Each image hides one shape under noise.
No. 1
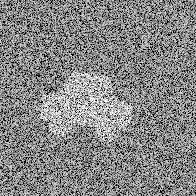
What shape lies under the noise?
car
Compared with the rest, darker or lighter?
lighter
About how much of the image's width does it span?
half
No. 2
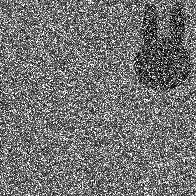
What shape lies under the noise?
rabbit's head
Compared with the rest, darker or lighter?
darker
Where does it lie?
top right
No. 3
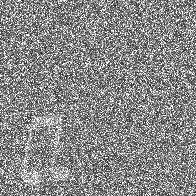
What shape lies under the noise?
pair of musical notes
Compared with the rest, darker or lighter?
lighter
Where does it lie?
bottom left
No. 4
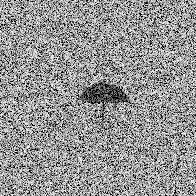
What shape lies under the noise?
umbrella
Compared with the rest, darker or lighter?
darker
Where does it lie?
centre
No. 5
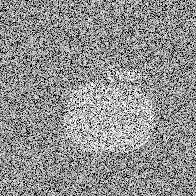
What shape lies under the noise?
apple
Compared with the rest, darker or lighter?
lighter
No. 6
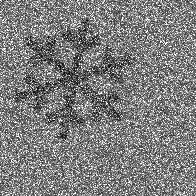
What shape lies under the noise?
snowflake
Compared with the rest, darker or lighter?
darker
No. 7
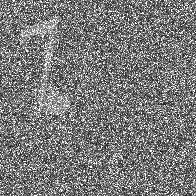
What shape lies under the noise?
musical note
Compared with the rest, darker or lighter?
lighter
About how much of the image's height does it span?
half
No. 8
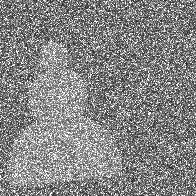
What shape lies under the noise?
chess pawn
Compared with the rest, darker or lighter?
lighter
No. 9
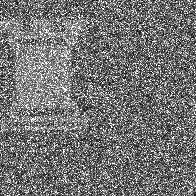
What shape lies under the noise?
chess rook
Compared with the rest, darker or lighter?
lighter
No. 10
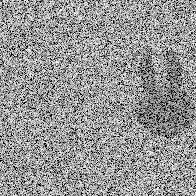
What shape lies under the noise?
rabbit's head
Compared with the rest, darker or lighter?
darker
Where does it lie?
middle right
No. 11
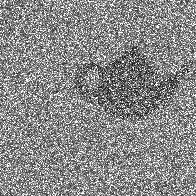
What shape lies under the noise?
teapot
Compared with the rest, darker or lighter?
darker
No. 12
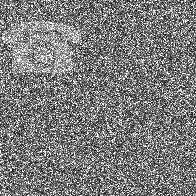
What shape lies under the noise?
telephone
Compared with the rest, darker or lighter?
lighter
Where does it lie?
top left
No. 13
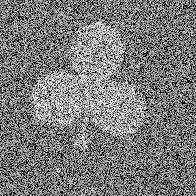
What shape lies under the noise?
club
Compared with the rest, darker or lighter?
lighter
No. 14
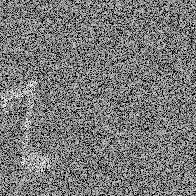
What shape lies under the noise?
musical note
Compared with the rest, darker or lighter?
lighter
